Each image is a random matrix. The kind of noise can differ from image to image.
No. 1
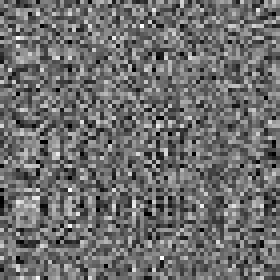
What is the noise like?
low rank plus noise
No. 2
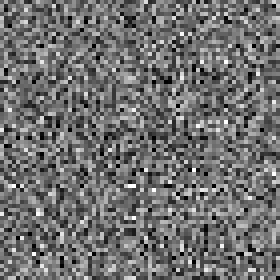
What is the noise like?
low rank plus noise
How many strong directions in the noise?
five to eight
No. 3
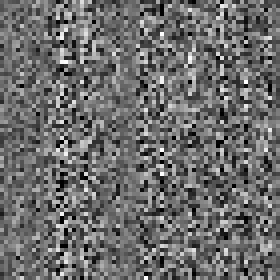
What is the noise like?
columns of uneven size
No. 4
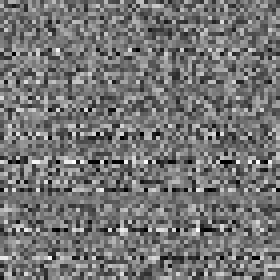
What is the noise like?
rows of uneven size
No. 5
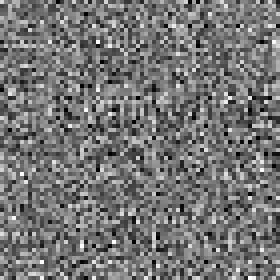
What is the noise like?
low rank plus noise
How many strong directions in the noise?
five to eight
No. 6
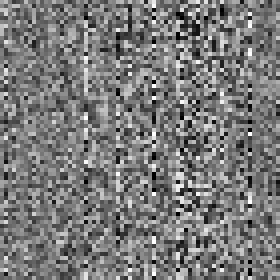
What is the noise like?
columns of uneven size
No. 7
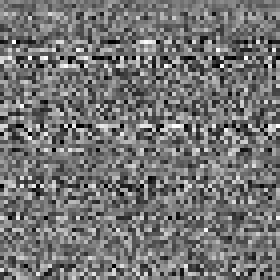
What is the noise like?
rows of uneven size
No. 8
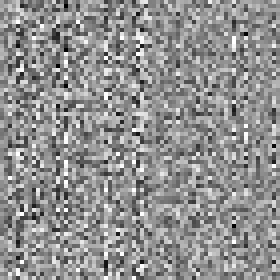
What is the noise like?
columns of uneven size
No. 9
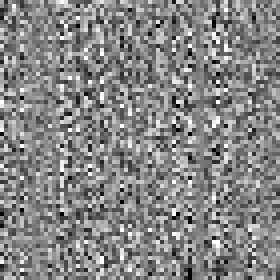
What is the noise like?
columns of uneven size
